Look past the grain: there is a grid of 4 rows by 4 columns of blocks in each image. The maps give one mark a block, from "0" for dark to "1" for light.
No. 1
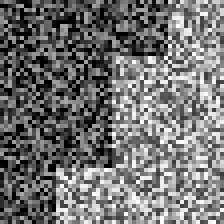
0001
0011
0011
0111
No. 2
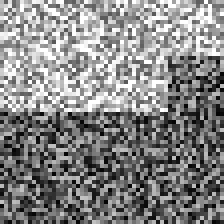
1111
1110
0000
0000
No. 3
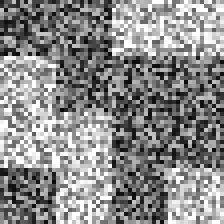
0011
1000
1100
0101
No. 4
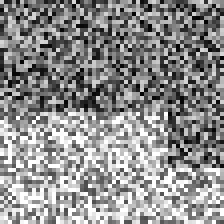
0000
0000
1110
1111
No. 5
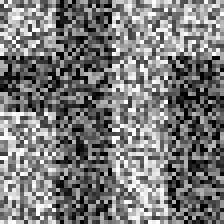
1011
0010
1010
1010
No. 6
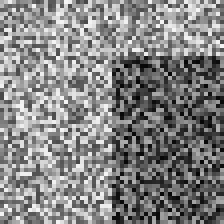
1111
1100
1100
1100
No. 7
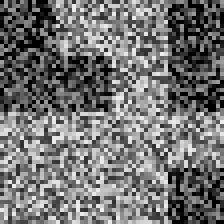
0110
0010
1111
1110
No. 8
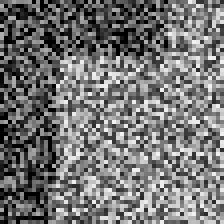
0001
0111
0111
0111
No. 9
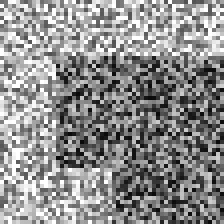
1111
1000
1000
1100
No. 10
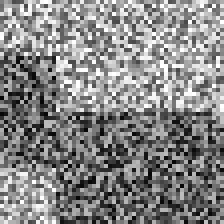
1111
0111
0000
1000
